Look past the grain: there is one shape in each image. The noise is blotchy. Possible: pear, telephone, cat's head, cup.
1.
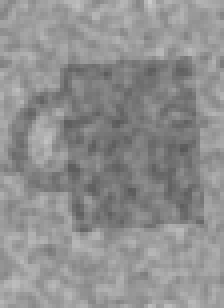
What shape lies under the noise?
cup
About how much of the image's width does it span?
nearly all
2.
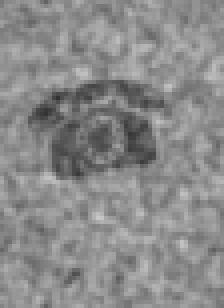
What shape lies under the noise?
telephone
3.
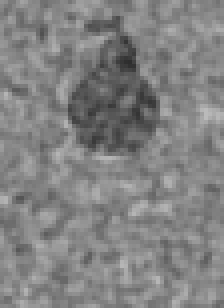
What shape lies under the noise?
pear
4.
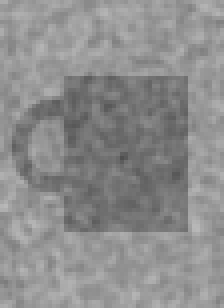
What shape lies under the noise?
cup
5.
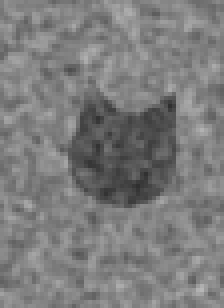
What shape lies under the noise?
cat's head
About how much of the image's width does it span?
half
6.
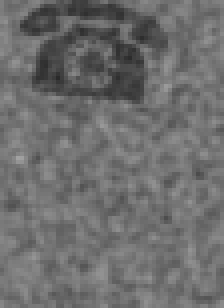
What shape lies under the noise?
telephone
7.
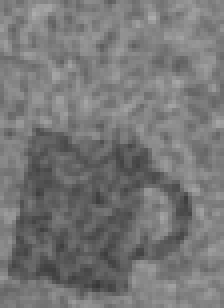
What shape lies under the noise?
cup
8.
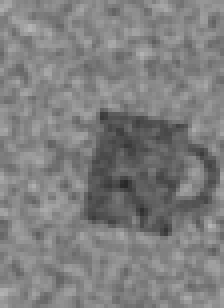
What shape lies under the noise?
cup
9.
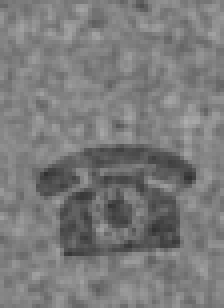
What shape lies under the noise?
telephone
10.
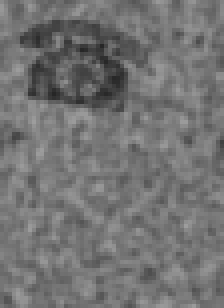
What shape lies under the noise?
telephone
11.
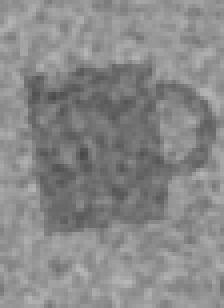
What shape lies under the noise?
cup
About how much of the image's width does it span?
nearly all
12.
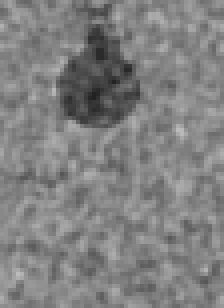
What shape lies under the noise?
pear
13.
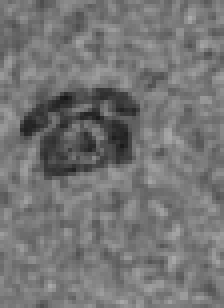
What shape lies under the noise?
telephone
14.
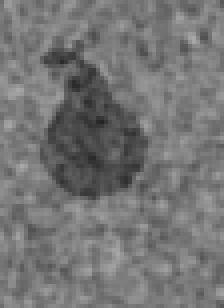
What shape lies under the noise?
pear
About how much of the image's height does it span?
half
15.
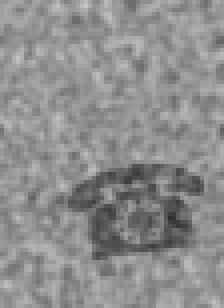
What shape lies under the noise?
telephone
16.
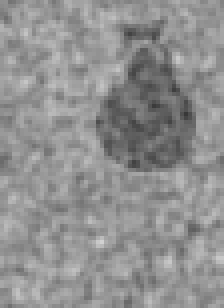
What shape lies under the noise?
pear
